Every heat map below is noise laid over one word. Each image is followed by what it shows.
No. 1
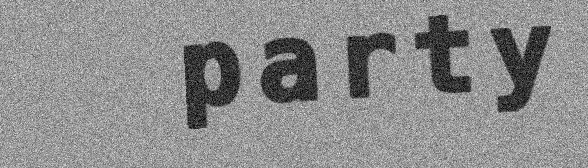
party
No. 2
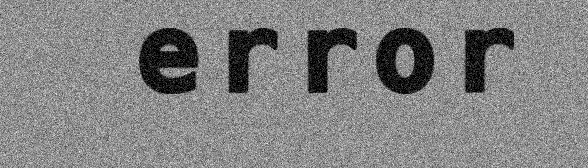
error
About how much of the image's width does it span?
two thirds
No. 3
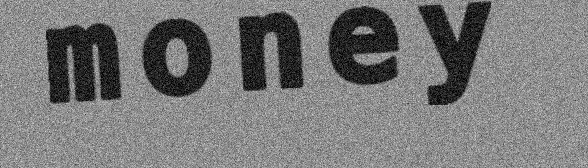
money
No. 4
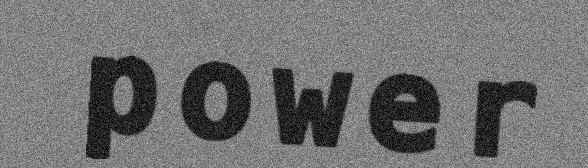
power
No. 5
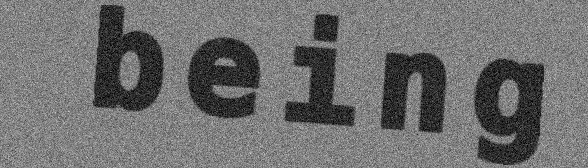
being
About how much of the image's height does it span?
nearly all
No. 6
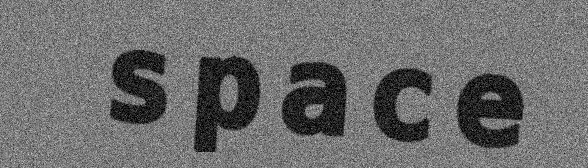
space
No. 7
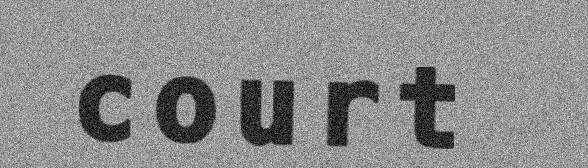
court
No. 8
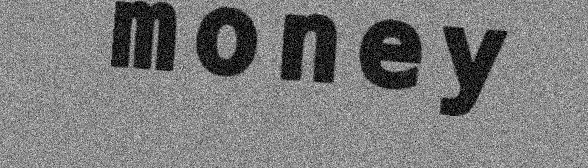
money
